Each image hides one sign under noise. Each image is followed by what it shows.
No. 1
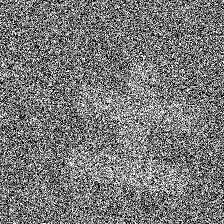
plus-minus sign
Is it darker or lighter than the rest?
lighter
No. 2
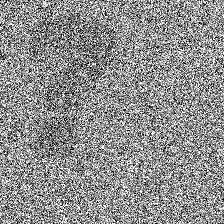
question mark
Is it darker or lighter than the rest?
darker
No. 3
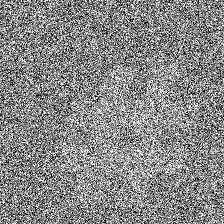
hash sign
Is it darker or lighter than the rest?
lighter
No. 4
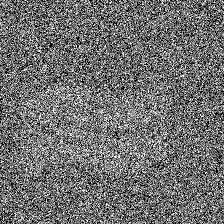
approximately sign
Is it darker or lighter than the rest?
lighter
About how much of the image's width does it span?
two thirds
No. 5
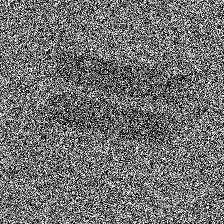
equals sign
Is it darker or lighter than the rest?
darker
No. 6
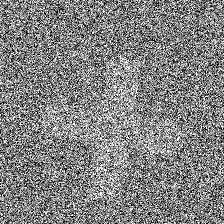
plus sign
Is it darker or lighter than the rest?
lighter
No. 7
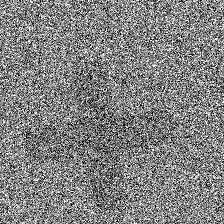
plus sign
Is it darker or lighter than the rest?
darker
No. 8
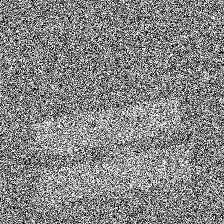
equals sign
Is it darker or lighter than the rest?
lighter
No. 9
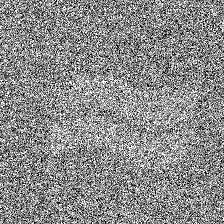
approximately sign
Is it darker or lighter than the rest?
lighter
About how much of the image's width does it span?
two thirds
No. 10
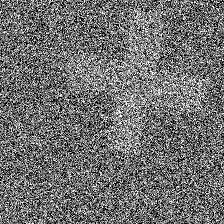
plus sign
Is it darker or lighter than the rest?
lighter
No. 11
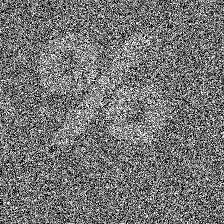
percent sign
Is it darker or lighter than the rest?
lighter
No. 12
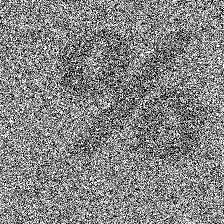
percent sign
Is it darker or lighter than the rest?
darker
